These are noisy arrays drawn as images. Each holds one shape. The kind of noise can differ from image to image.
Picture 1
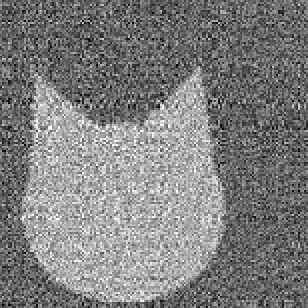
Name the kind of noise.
low rank plus noise
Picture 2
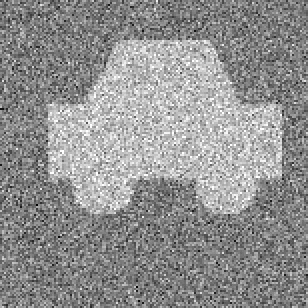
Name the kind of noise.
independent entries
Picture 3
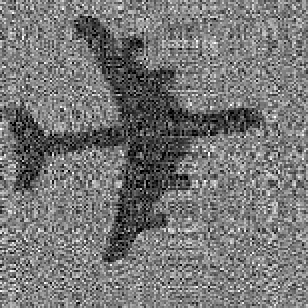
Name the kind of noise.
low rank plus noise
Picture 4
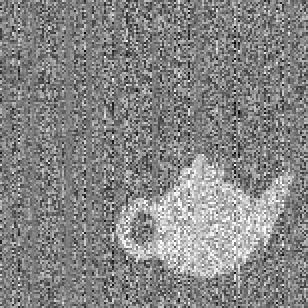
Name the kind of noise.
columns of uneven size
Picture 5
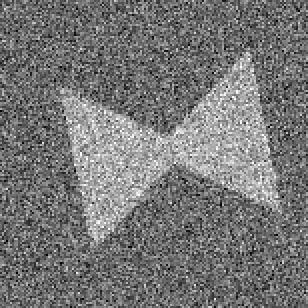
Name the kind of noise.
independent entries
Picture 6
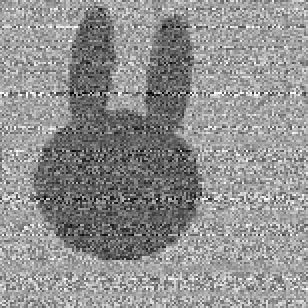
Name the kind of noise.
rows of uneven size
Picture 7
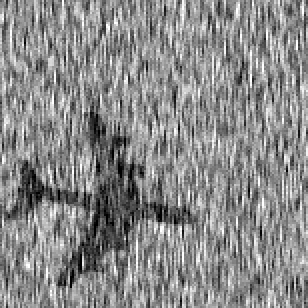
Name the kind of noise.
streaked along the columns
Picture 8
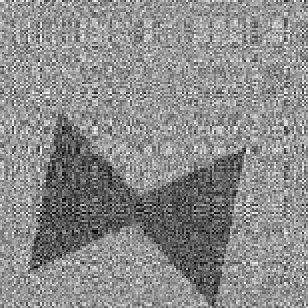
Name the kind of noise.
low rank plus noise
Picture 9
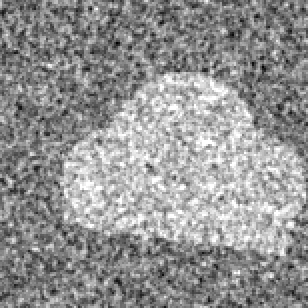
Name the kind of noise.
blotchy
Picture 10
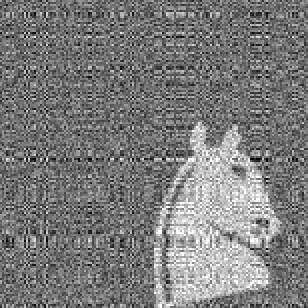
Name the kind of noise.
low rank plus noise
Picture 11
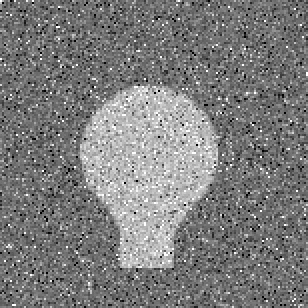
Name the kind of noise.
heavy tails
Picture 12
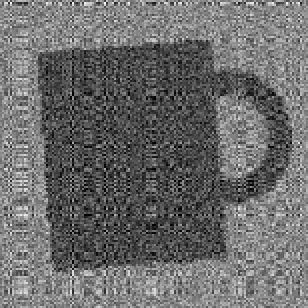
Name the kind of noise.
low rank plus noise
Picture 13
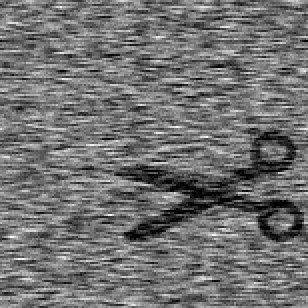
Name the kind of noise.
streaked along the rows
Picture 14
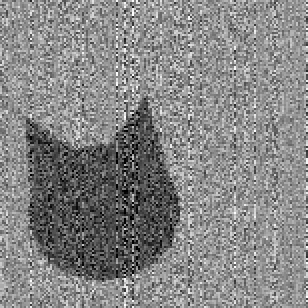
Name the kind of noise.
columns of uneven size
